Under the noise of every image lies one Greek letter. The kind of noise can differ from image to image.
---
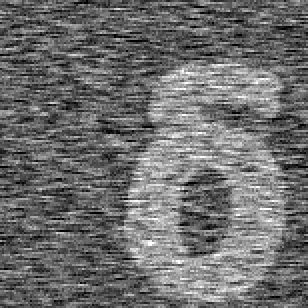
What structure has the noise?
streaked along the rows
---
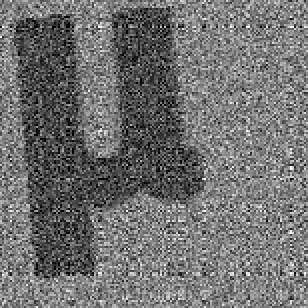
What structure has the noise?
low rank plus noise
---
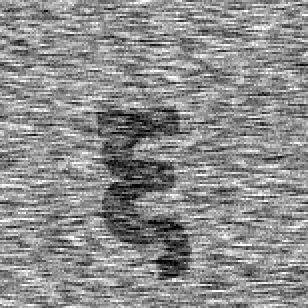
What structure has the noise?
streaked along the rows
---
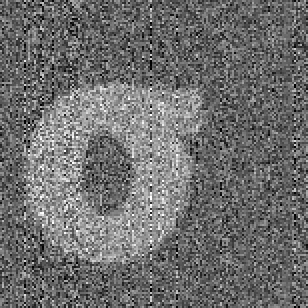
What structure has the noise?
columns of uneven size
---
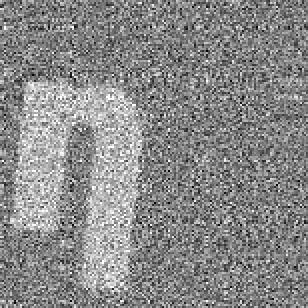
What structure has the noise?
low rank plus noise
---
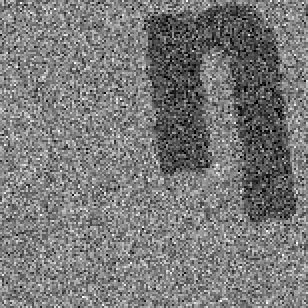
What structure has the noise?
independent entries
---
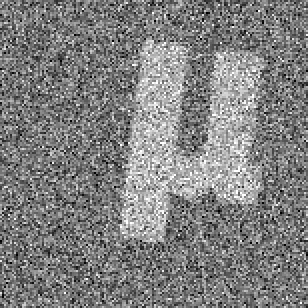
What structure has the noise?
independent entries
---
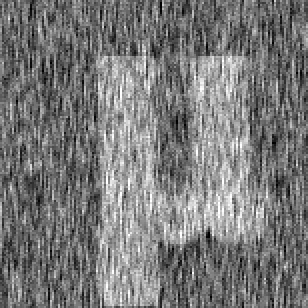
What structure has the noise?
streaked along the columns
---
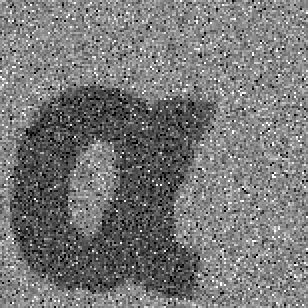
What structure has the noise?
heavy tails
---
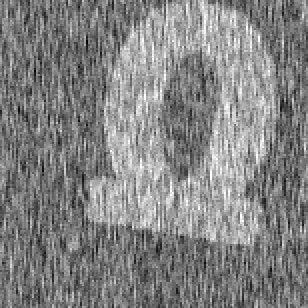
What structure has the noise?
streaked along the columns
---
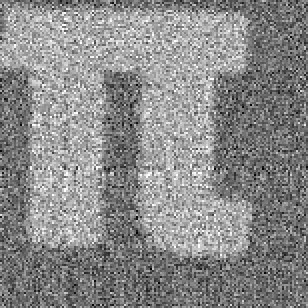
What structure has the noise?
low rank plus noise
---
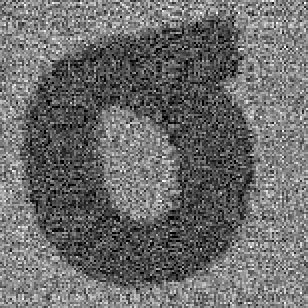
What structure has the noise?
low rank plus noise
